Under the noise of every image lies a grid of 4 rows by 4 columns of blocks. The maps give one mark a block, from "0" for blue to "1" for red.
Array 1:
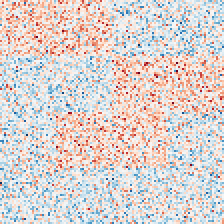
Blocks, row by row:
1 1 0 0
0 0 1 1
0 1 1 0
0 0 0 0
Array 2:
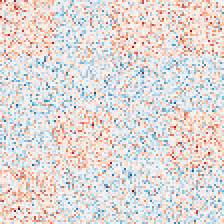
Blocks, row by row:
1 0 1 1
0 0 0 0
0 1 0 1
1 0 0 0
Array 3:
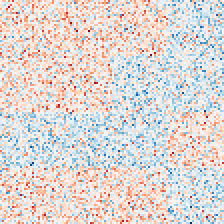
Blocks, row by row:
1 1 1 0
1 1 0 0
0 0 0 1
1 1 1 0
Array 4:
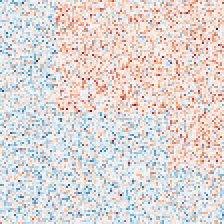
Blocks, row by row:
0 1 1 1
0 1 1 1
0 0 0 1
0 0 0 0
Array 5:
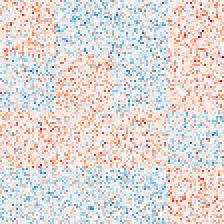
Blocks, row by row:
1 0 0 1
0 1 0 1
1 1 1 0
0 0 0 1
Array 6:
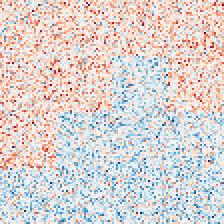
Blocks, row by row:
1 1 1 1
1 1 0 1
1 0 0 0
0 0 0 0
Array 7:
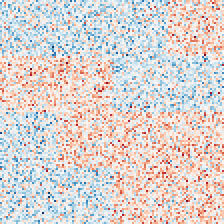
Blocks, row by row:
0 0 0 1
1 1 0 0
0 1 1 1
0 0 1 1
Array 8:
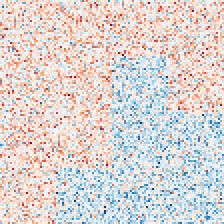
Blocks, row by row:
1 1 1 1
1 1 0 1
1 1 0 0
1 0 0 0
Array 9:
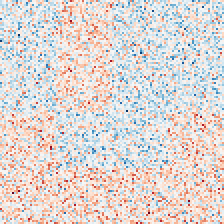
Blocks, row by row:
0 1 0 0
0 1 0 0
1 0 0 1
1 1 1 1
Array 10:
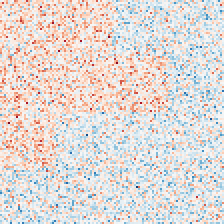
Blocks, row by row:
1 1 0 0
1 1 1 0
1 0 0 0
0 0 0 0
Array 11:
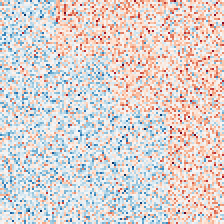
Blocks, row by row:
0 1 1 1
0 0 1 1
0 0 0 1
0 0 0 1
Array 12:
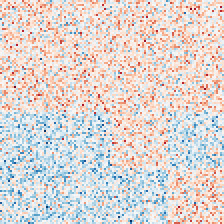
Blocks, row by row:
1 1 1 1
1 1 1 1
0 0 1 0
0 0 0 1
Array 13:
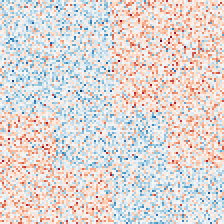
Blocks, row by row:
0 0 1 1
0 0 1 1
1 0 0 1
1 1 0 0
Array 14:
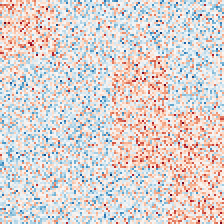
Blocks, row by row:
1 0 0 0
0 0 1 0
0 0 1 1
0 0 0 1
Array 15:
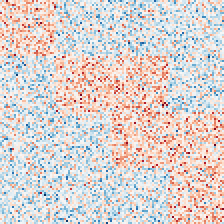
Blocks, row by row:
1 0 0 0
0 1 1 0
0 0 1 1
0 0 0 1
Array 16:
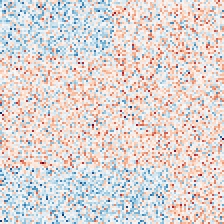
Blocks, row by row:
0 0 1 1
1 1 1 1
1 1 1 1
0 0 0 1
